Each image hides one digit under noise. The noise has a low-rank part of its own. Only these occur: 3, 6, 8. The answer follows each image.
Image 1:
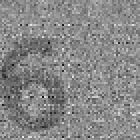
6
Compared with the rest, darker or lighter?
darker
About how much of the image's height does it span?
two thirds
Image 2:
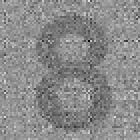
8
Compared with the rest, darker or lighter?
darker
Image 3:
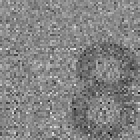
8
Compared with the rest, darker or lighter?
darker
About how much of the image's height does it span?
two thirds
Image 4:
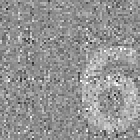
6
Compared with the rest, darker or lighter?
lighter
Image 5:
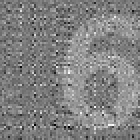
6
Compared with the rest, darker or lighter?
lighter
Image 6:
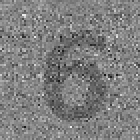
6
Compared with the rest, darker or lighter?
darker
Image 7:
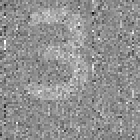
3
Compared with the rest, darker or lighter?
lighter
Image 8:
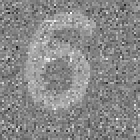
6
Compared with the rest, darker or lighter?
lighter
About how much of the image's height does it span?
two thirds
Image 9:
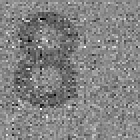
8
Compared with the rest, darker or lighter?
darker
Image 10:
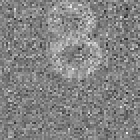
8
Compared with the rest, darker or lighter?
lighter
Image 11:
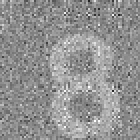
8
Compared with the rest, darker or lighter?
lighter
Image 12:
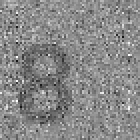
8
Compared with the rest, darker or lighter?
darker
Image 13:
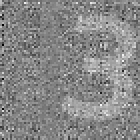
3
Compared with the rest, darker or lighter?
lighter
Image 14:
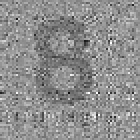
8
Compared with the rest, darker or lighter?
darker
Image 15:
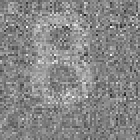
8
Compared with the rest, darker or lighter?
lighter
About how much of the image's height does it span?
two thirds
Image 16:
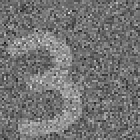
3
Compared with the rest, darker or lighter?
lighter
